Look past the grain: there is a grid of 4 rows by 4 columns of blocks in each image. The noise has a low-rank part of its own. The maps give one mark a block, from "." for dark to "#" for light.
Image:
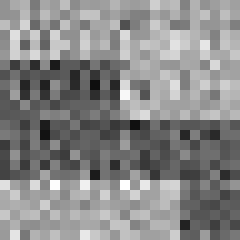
####
..##
....
###.
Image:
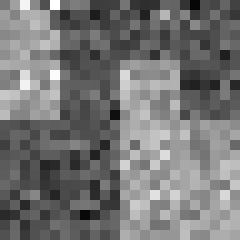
#...
#.#.
..##
..##
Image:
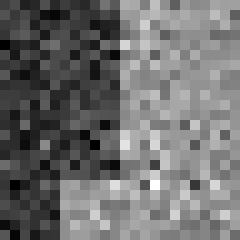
..##
..##
..##
.###
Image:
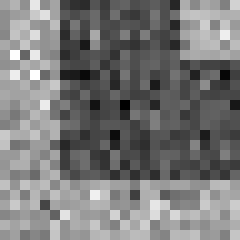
#..#
#...
#...
####
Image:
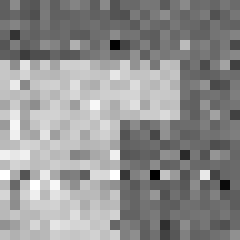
....
###.
##..
##..
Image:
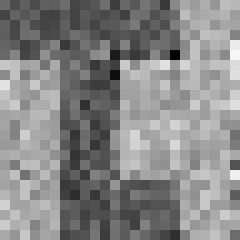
...#
#.##
#.##
#..#
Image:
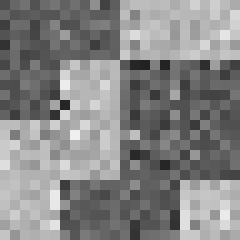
..##
.#..
##..
#..#
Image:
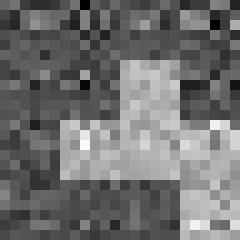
....
..#.
.###
...#
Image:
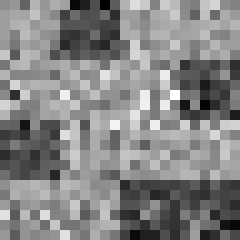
#.##
###.
.###
##..
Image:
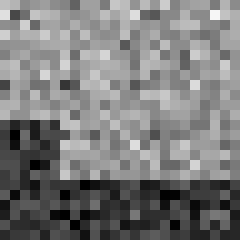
####
####
.###
....
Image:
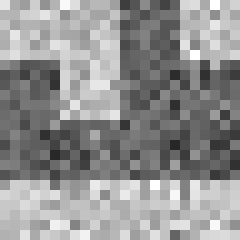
##.#
.#..
....
####
